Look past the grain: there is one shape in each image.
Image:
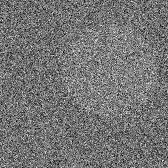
disc
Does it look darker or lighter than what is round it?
lighter
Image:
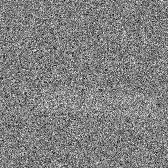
bar
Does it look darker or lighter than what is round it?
lighter
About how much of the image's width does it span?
two thirds
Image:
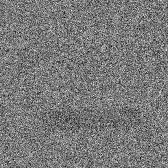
bar
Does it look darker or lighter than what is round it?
darker
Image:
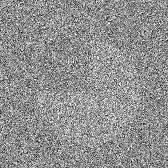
disc with a wedge cut out
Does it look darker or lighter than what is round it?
lighter
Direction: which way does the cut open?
up and left
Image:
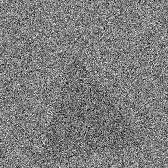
triangle
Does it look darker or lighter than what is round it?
darker
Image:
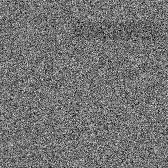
bar
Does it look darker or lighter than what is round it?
darker
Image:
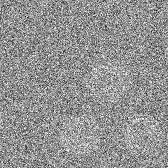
three dots
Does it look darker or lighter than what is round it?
lighter
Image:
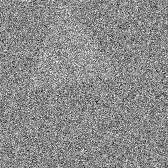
triangle
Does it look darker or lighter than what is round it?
lighter
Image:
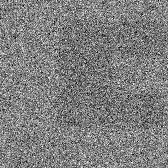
square with a notch
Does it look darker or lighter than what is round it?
darker
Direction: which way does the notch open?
right
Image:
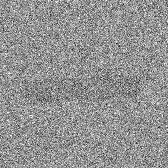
bar
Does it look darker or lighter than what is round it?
darker
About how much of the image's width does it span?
two thirds
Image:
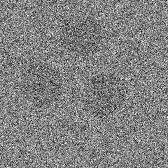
three dots
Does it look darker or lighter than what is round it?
darker
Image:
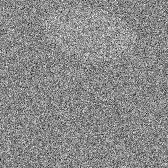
ellipse
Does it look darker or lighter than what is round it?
lighter
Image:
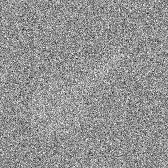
lollipop
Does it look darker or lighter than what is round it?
lighter
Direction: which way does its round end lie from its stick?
down and left
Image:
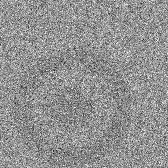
bullseye
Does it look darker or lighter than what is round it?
darker
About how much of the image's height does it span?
two thirds
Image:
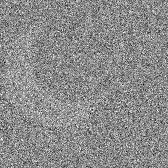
crescent
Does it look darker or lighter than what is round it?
lighter
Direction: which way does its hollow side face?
up and right
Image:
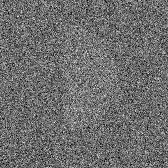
half disc
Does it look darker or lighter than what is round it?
lighter
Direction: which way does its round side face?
right
